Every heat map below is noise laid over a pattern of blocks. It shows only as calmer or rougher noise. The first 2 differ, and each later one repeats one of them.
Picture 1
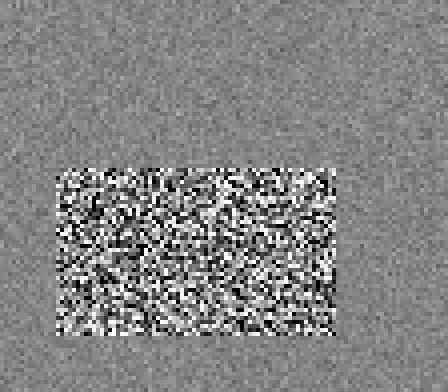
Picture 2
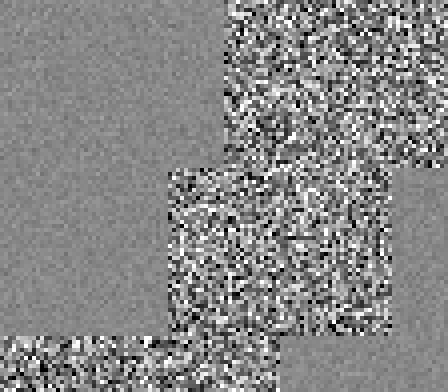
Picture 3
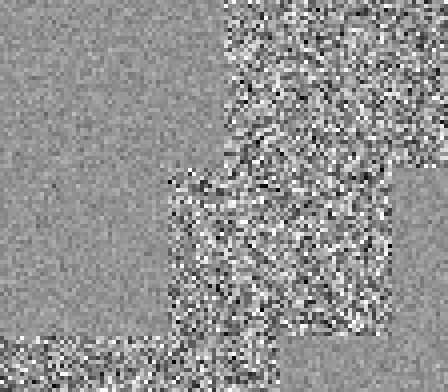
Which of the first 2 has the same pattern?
2
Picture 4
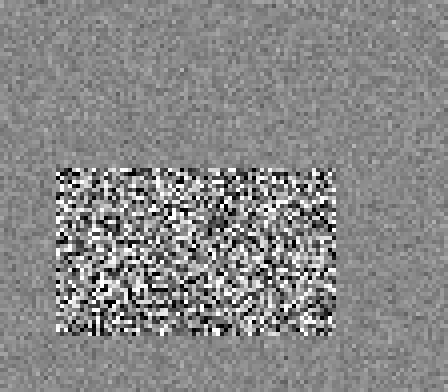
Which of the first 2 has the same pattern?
1
